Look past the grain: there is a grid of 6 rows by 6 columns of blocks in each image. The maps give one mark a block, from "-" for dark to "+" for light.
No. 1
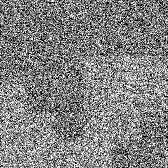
------
------
---+++
+--+++
++-++-
++++--
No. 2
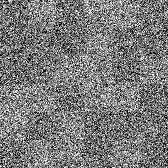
-+-++-
---+--
--++-+
++-++-
+-+---
-++-+-
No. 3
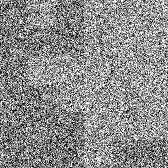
-+-+++
---+++
-+++++
--++++
---+++
---+--
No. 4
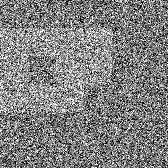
------
++++--
+-++--
+++---
------
------
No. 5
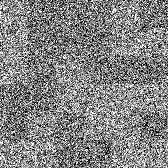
+---+-
+---++
+-+---
--++++
-+-++-
++--++
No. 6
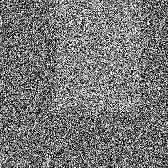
--+++-
--+++-
--+++-
--+++-
------
------
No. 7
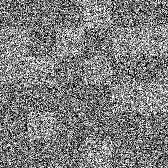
---+--
+-+-++
++-+--
----++
-+----
---+--
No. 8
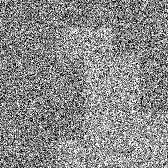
------
--++--
---++-
---++-
---+++
--++++
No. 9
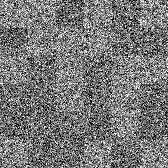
++-+-+
-+++--
+-+-++
--+-+-
----+-
+--+-+
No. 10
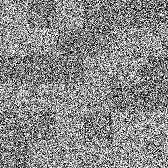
+-+---
++--++
---++-
++++--
--+-++
-+++++
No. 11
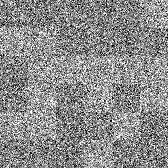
-----+
++----
-+++++
-+-+-+
++--+-
---+--
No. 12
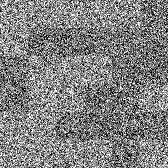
+++++-
+-----
-+++--
-++--+
++----
++++-+
